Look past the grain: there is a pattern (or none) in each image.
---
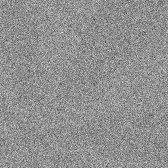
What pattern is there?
spokes from one point
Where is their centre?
bottom left
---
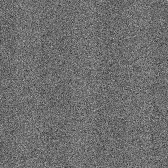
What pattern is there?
vertical stripes
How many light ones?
3
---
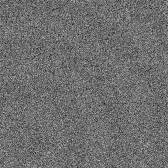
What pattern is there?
rings round one point
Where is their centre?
bottom left
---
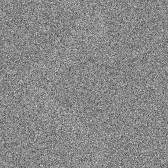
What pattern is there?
a wavy band
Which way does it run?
top to bottom
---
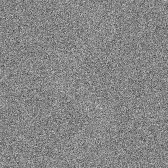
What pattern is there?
a wavy band
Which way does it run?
top to bottom
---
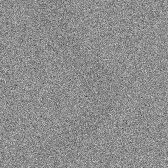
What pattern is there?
a wavy band
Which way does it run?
top to bottom
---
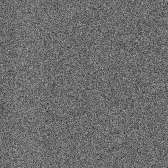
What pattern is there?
one vertical stripe
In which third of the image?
left
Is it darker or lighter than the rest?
lighter
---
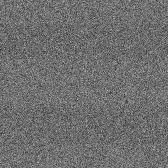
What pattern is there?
horizontal stripes
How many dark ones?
2
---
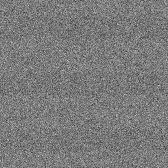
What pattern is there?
horizontal stripes
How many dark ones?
3
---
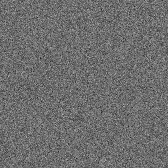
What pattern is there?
only noise
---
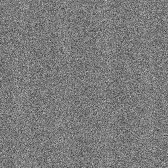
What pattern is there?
vertical stripes
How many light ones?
4
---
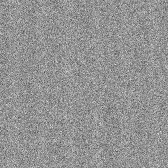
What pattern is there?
vertical stripes
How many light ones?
6
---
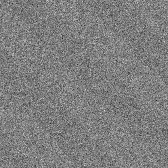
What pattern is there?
diagonal stripes
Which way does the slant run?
top left to bottom right
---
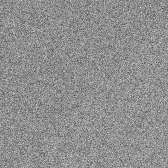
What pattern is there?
a sharp edge
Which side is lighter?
bottom right
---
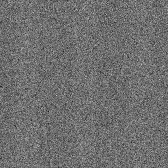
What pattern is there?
vertical stripes
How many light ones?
3
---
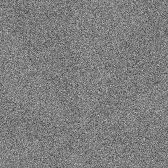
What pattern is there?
spokes from one point
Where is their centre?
bottom middle
